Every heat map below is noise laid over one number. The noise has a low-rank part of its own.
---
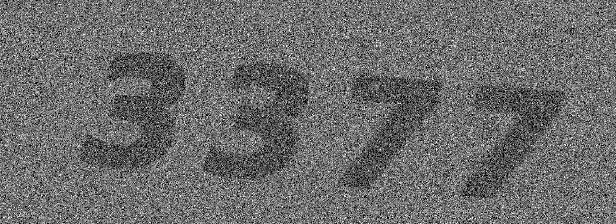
3377
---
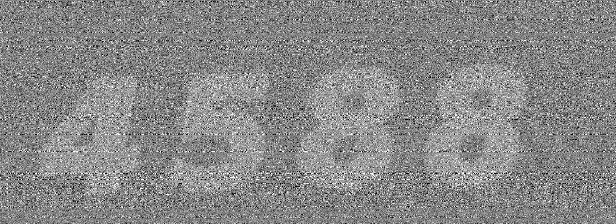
4588
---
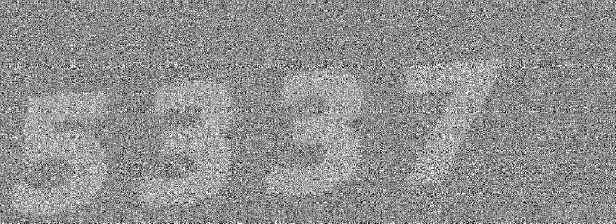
5337
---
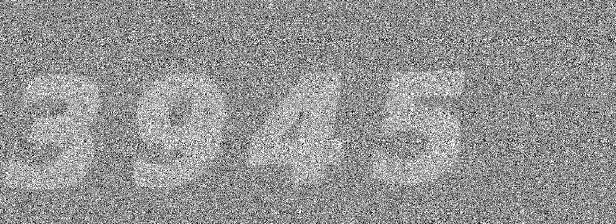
3945
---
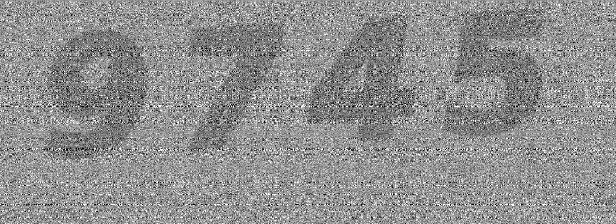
9745
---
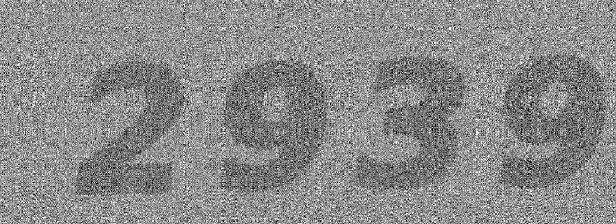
2939
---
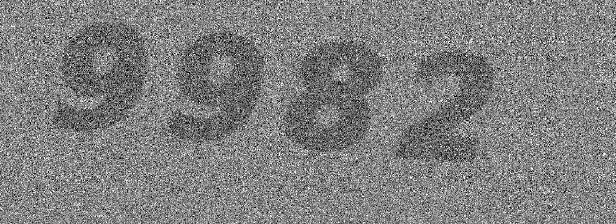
9982
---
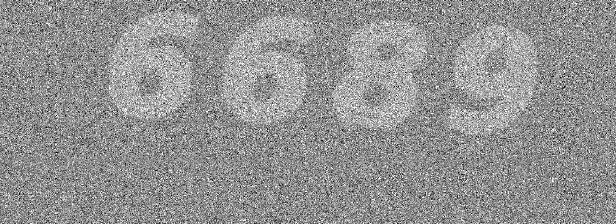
6689
